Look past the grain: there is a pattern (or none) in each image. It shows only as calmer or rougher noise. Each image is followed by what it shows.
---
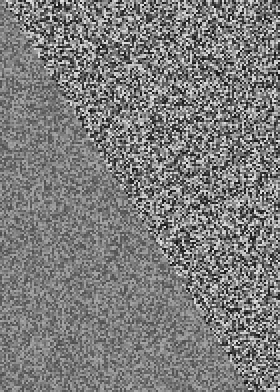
a sharp edge
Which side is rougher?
top right
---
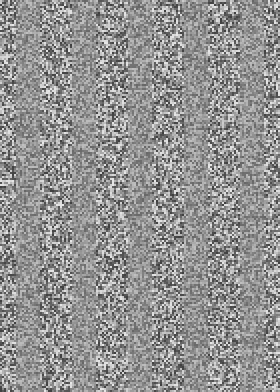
vertical stripes
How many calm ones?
5
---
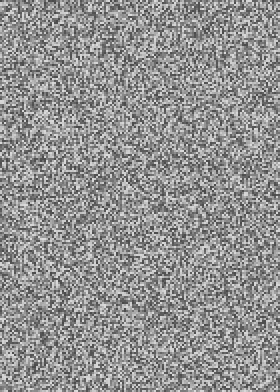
only noise
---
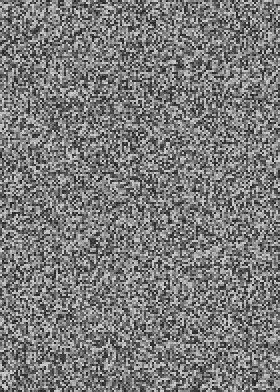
only noise
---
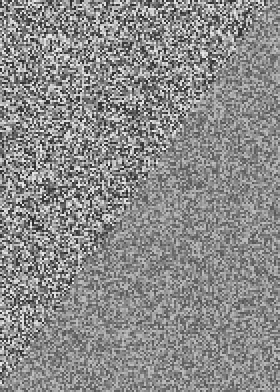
a sharp edge
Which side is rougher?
top left
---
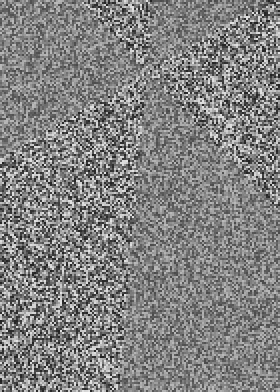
spokes from one point
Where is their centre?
top middle
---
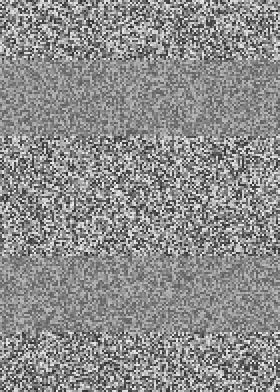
horizontal stripes
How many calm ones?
2
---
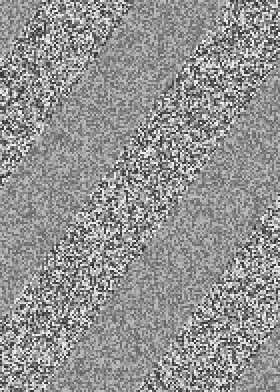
diagonal stripes
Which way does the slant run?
bottom left to top right
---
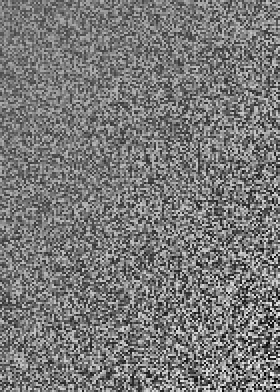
a smooth slope
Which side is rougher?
bottom right
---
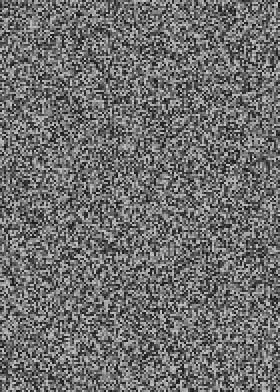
only noise
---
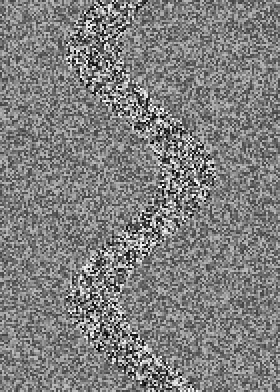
a wavy band
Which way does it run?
top to bottom
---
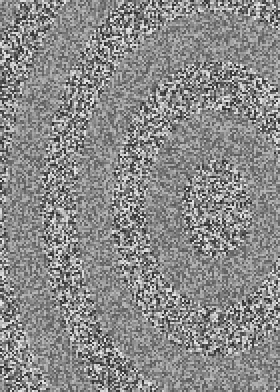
rings round one point
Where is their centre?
middle right
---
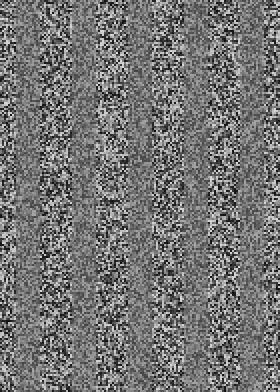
vertical stripes
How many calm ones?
5
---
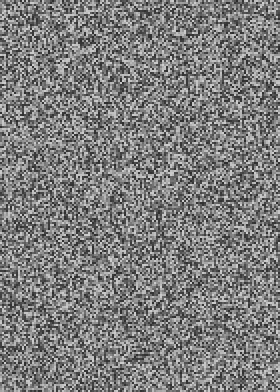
only noise
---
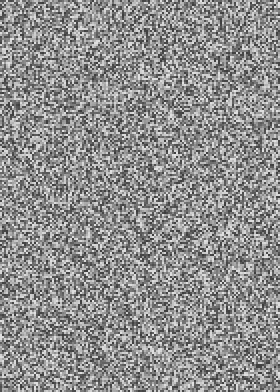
only noise
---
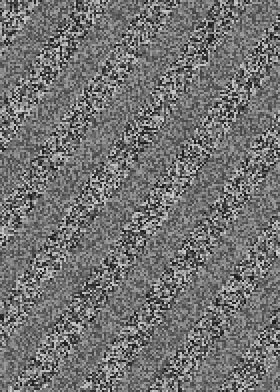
diagonal stripes
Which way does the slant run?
bottom left to top right
